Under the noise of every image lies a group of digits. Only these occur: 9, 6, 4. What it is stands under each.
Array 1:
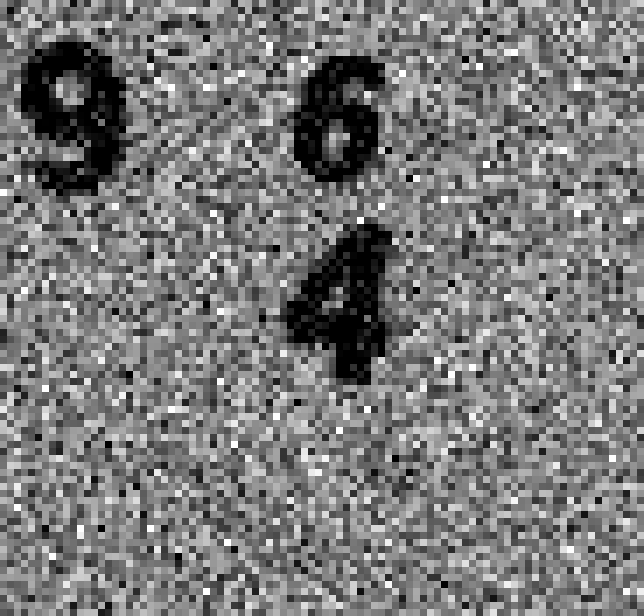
top left: 9; top middle: 6; centre: 4
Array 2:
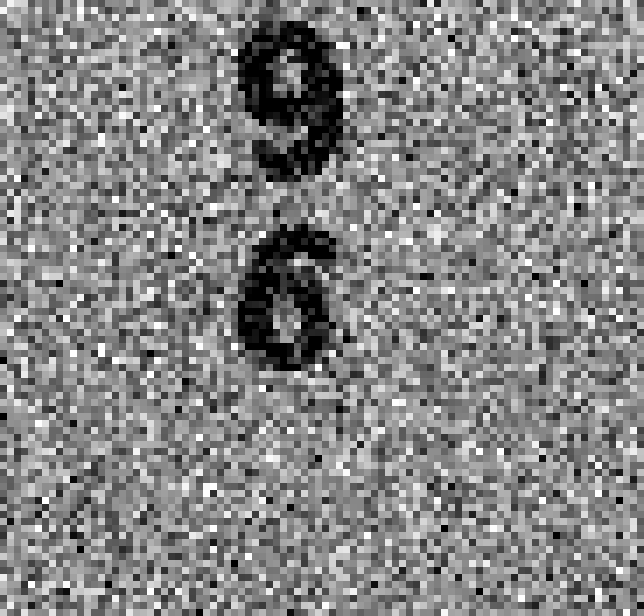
top middle: 9; centre: 6
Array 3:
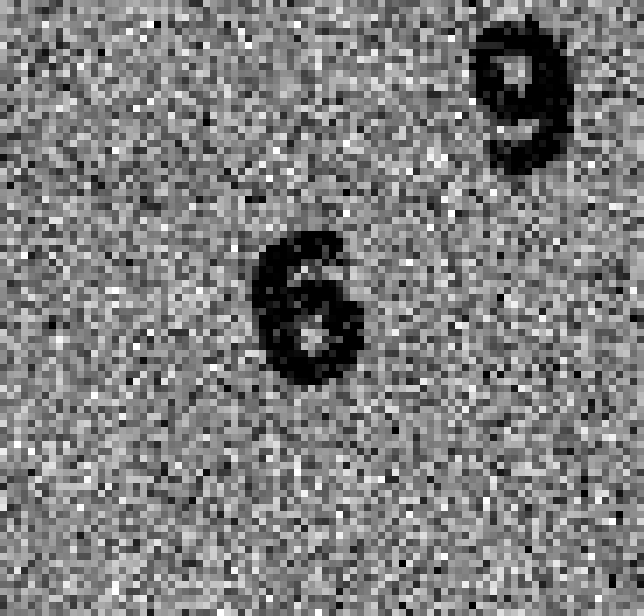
top right: 9; centre: 6
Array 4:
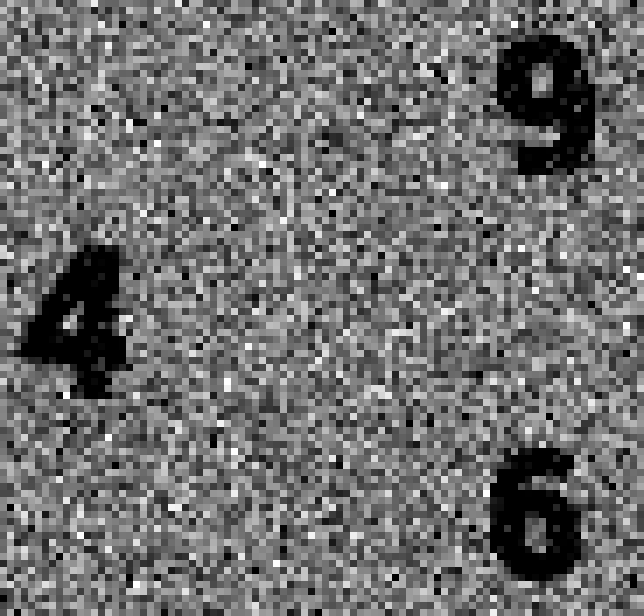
top right: 9; middle left: 4; bottom right: 6
